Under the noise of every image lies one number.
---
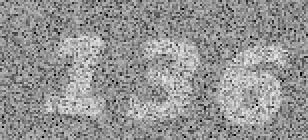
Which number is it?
136
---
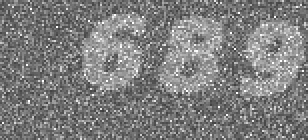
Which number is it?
689
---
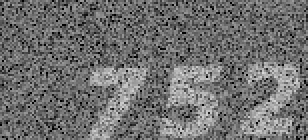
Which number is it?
752
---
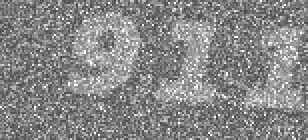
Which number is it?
911
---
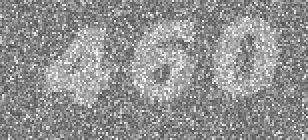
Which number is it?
460
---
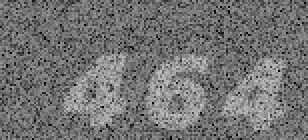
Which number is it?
464
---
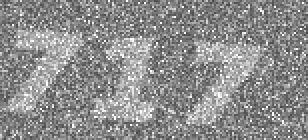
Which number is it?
717
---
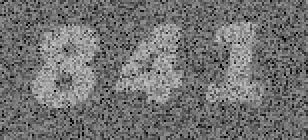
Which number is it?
841
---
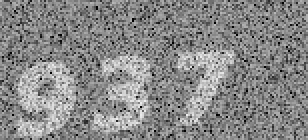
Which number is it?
937
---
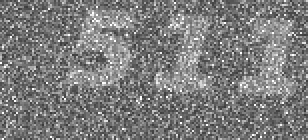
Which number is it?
511
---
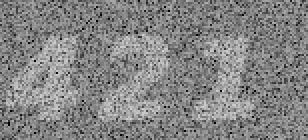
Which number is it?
421
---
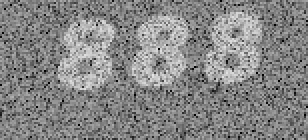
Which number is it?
888
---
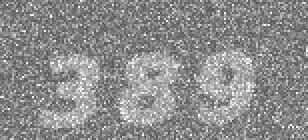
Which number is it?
389
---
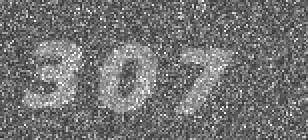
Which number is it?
307
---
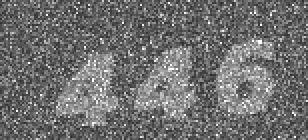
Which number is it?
446
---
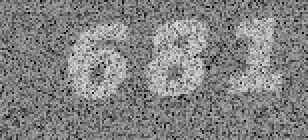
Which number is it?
681
